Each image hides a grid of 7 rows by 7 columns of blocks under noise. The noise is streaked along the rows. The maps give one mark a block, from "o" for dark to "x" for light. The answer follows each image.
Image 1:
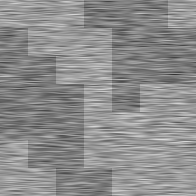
xxxooox
oxxxooo
ooxxooo
oooxoxx
oooxxxx
xooxxxx
xxooxxx
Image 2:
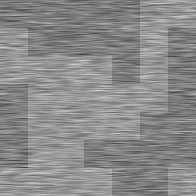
oooooxx
xooooxo
xxxxoxo
oxxxxxo
oxxxxoo
oxxoooo
xxxxoox
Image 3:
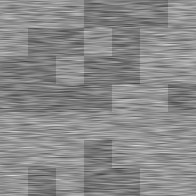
xxxooox
xooxoxx
ooxooxx
ooooxxo
xxxxxxx
xxxoxxx
xoxooxx
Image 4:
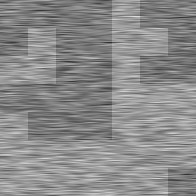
ooooxoo
oxooxxo
xxooxoo
ooooxxx
xoooxxx
xxxxxxx
xxxxxxo
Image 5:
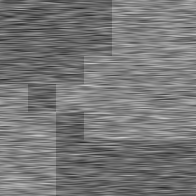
ooooxxx
ooooxxx
oooxxxx
xoxxxxx
xxoxxxx
xxooooo
xxooooo
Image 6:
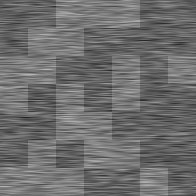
ooxxxoo
oxxoooo
xxooxox
xoxoxoo
ooxxooo
oxoxxoo
xxxooxo
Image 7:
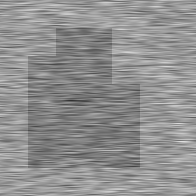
xxxxxxx
xxooxxx
xoooxxx
xooooxx
xooooxx
xooooxx
xxxxxxx
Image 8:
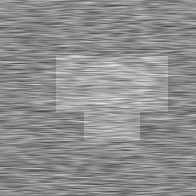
ooooooo
ooooooo
ooxxxxo
ooxxxxo
oooxxoo
ooooooo
ooooooo
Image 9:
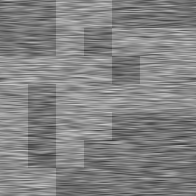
ooxxooo
ooxoxxx
xxxxoxx
xoxxxxx
xoxxooo
xoxoooo
xxooooo
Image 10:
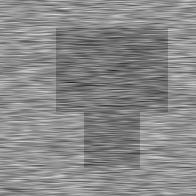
xxxxxxx
xxoooox
xxoooox
xxoooox
xxxooxx
xxxooxx
xxxxxxx
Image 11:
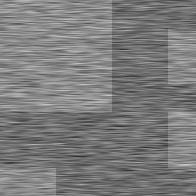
xxxxooo
xxxxoox
xxxxoox
xxxxooo
oooooox
oooooox
xxooooo
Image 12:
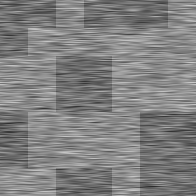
ooxooox
oxxxxxx
xxooxxx
xxooxxx
oxxxxoo
oxxxxoo
xxooxoo
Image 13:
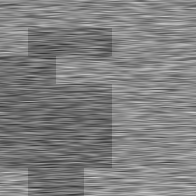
xxxxxxx
xoooxxx
ooxxxxx
ooooxxx
ooooxxx
ooooxxx
xooxxxx
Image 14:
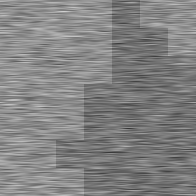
xxxxoxx
xxxxoox
xxxxooo
xxxoooo
xxxoooo
xxooooo
xxxoooo
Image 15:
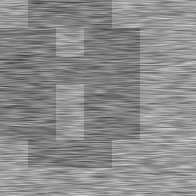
xoooxxx
ooxooxx
oooooxx
ooxooxx
ooxooxx
xoooxxx
xxxxxxx
